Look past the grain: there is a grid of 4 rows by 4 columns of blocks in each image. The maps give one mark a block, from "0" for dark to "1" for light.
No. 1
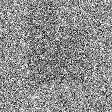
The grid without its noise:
1 0 1 1
1 0 0 1
1 0 0 1
1 1 1 1
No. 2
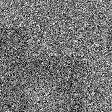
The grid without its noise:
1 1 1 1
0 1 1 1
0 0 0 1
0 1 0 1
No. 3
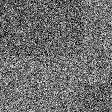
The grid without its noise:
0 0 0 1
0 0 0 1
1 1 1 1
1 1 1 0
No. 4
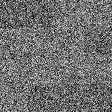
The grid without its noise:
0 0 1 1
1 1 1 0
1 1 1 1
1 0 0 0
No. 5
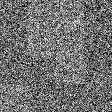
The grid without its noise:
0 1 1 0
0 1 1 0
0 0 1 0
1 0 0 0
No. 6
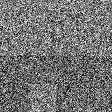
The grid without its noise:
1 1 1 1
1 1 1 1
0 0 0 0
0 1 0 0
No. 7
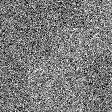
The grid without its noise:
0 0 0 1
0 0 1 1
0 1 1 0
0 1 1 0
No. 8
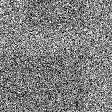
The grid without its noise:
1 0 0 1
1 1 1 1
0 0 0 1
0 0 0 1
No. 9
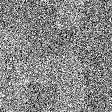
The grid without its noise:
0 0 1 0
1 0 0 0
1 1 1 0
1 0 1 0
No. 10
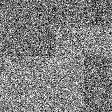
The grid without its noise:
0 0 0 0
0 0 1 1
1 1 1 0
1 1 1 0
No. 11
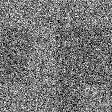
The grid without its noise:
1 1 1 1
0 1 0 0
0 1 0 0
1 1 0 1
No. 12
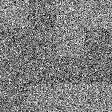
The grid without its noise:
1 0 1 1
0 0 1 0
0 0 0 0
0 1 1 1
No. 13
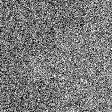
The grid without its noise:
0 0 0 1
0 0 1 1
0 1 1 1
0 0 1 1
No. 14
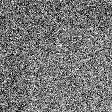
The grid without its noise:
0 0 0 0
0 0 1 1
0 1 1 1
0 1 1 1
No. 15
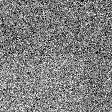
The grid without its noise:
0 0 0 0
0 0 0 0
1 1 1 0
1 1 1 0
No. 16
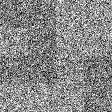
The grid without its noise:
0 0 1 1
1 0 1 1
0 0 1 0
1 1 1 0
